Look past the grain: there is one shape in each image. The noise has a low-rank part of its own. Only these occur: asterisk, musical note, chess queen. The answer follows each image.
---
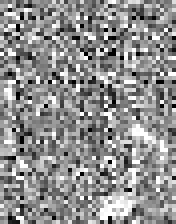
musical note
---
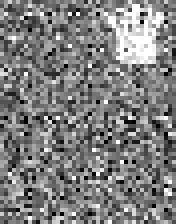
chess queen
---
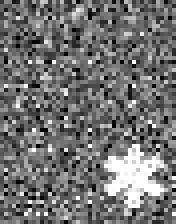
asterisk
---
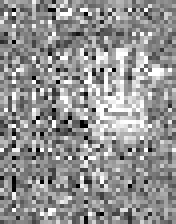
chess queen
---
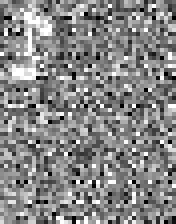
musical note
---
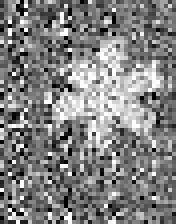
asterisk
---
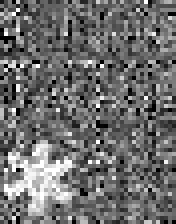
asterisk
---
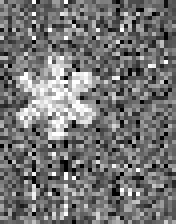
asterisk
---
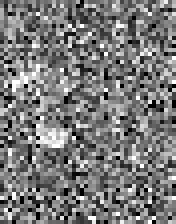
musical note
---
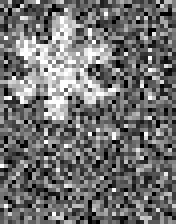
asterisk
